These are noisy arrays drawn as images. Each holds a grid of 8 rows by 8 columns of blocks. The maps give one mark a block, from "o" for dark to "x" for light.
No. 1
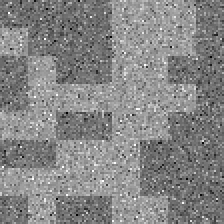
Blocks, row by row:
ooooxxxo
xoooxxxo
oxooxxoo
oxxxxxxo
xxooxxoo
ooxxxooo
xxxxxooo
oxooxxoo
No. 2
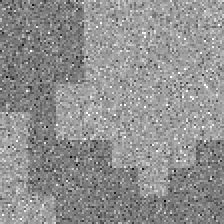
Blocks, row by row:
oooxxxxx
oooxxxxx
oooxxxxx
ooxxxxxx
xoxxxxxx
xoooxxxo
xooooxoo
xxoooooo
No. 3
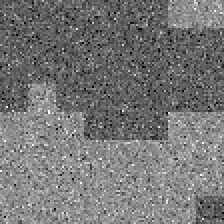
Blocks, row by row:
ooooooxx
oooooooo
oooooooo
oxoooooo
xxxoooxx
xxxxxxxx
xxxxxxxx
xxxxxxxo
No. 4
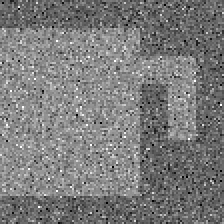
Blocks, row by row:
oooooooo
xxxxxooo
xxxxxxxo
xxxxxoxo
xxxxxoxo
xxxxxooo
xxxxxooo
oooooooo
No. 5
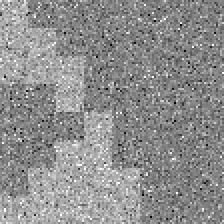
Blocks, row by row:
xooooooo
xxoooooo
xxxooooo
ooxooooo
oooxoooo
ooxxoooo
oxxxxooo
xxxxxooo
